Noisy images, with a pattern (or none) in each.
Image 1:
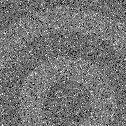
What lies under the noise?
rings round one point
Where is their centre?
bottom middle
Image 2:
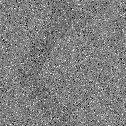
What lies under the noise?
a wavy band
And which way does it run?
top to bottom
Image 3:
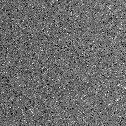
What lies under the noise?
a smooth slope
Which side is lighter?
right
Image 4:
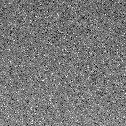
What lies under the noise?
a smooth slope
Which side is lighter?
bottom
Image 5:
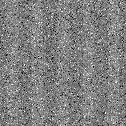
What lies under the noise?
vertical stripes
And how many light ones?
5
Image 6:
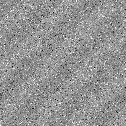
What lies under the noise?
diagonal stripes
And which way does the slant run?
bottom left to top right
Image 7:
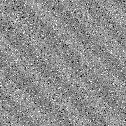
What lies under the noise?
diagonal stripes
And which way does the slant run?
top left to bottom right
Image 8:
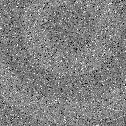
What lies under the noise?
rings round one point
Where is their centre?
top middle
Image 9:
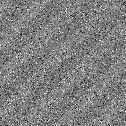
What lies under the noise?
diagonal stripes
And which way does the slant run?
bottom left to top right
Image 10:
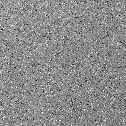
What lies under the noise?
a smooth slope
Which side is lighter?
top left
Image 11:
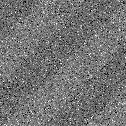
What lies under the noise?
diagonal stripes
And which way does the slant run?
bottom left to top right
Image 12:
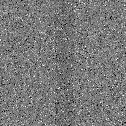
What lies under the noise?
one vertical stripe
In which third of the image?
middle
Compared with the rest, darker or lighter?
darker
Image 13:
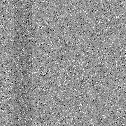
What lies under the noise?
one vertical stripe
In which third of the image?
left
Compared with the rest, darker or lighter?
darker
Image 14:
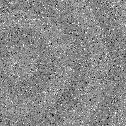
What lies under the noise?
rings round one point
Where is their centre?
middle left
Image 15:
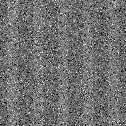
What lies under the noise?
vertical stripes
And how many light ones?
5
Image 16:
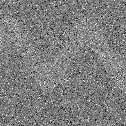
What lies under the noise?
a wavy band
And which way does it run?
left to right
